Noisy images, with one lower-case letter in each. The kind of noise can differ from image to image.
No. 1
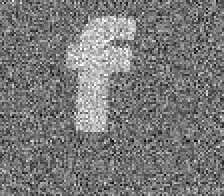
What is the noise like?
low rank plus noise
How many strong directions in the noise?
three or four
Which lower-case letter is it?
f
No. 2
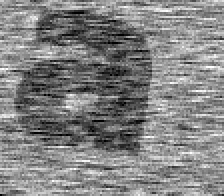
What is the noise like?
streaked along the rows
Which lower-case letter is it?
a
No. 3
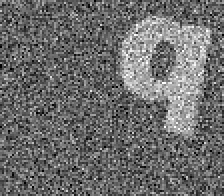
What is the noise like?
independent entries
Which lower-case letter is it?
q
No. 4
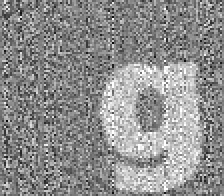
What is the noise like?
columns of uneven size
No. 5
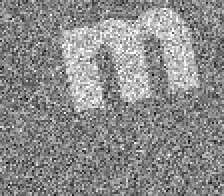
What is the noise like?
independent entries
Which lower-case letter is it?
m
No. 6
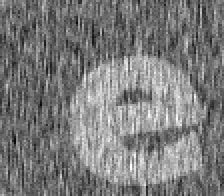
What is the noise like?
streaked along the columns
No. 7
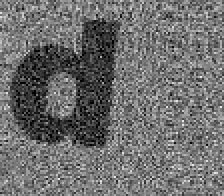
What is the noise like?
low rank plus noise
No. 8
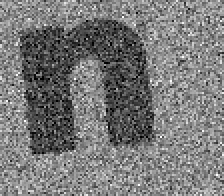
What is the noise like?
independent entries
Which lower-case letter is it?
n
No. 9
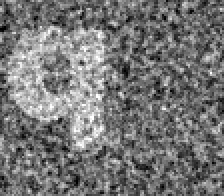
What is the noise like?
blotchy
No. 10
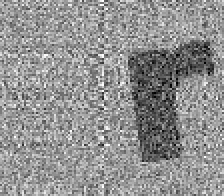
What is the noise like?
low rank plus noise
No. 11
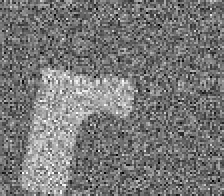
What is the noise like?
low rank plus noise
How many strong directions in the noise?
five to eight
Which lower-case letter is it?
r
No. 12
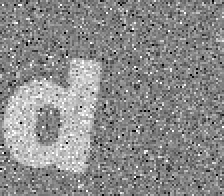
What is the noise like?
heavy tails
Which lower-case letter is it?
d
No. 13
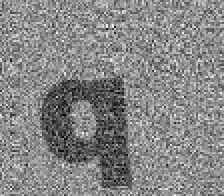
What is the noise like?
low rank plus noise
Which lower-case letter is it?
q
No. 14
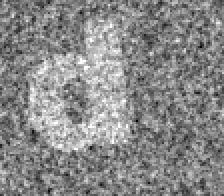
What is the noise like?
blotchy
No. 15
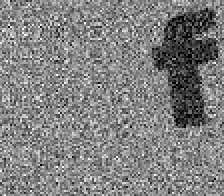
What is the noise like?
low rank plus noise
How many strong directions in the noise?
two
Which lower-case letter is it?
f
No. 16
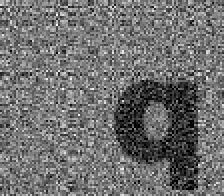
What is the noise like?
low rank plus noise
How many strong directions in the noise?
one
